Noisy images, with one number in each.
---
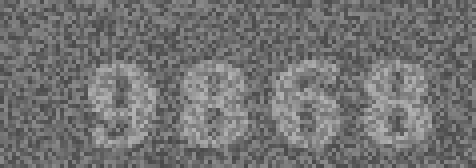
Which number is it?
9868
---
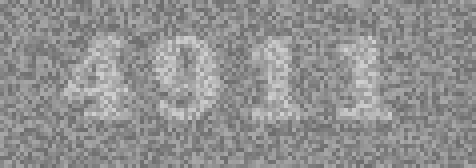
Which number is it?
4911
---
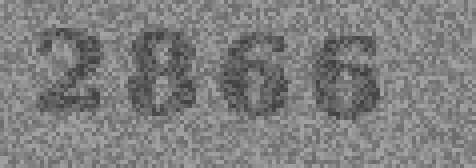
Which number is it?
2866
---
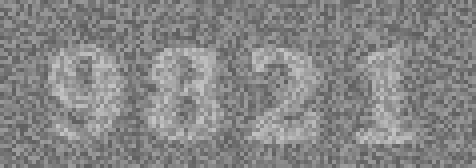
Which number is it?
9821
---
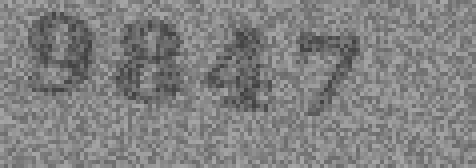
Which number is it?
9847
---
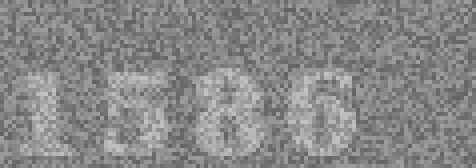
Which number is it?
1586
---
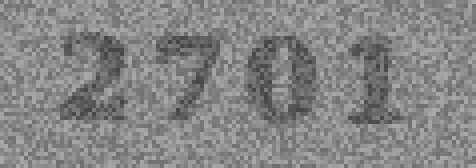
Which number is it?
2701
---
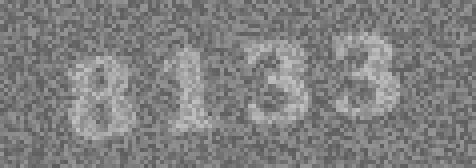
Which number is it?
8133
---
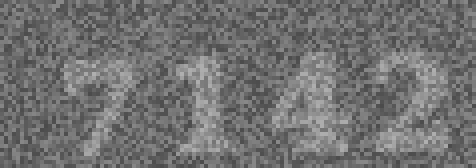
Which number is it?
7142
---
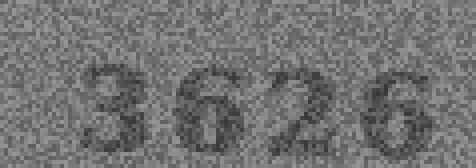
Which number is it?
3626
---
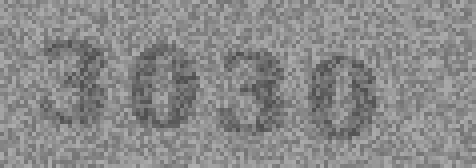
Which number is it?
3030
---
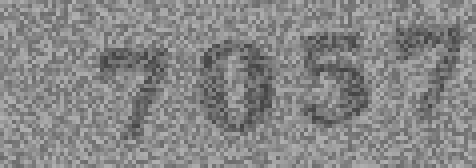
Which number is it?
7057
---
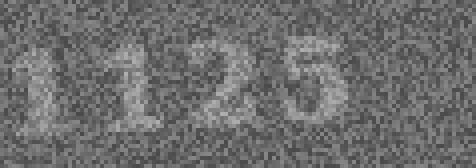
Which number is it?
1125
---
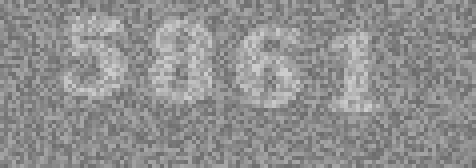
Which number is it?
5861
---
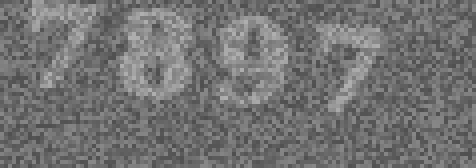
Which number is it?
7897
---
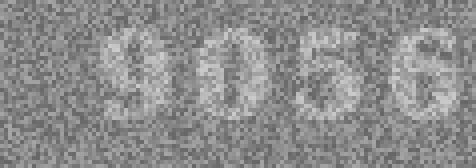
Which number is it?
9056
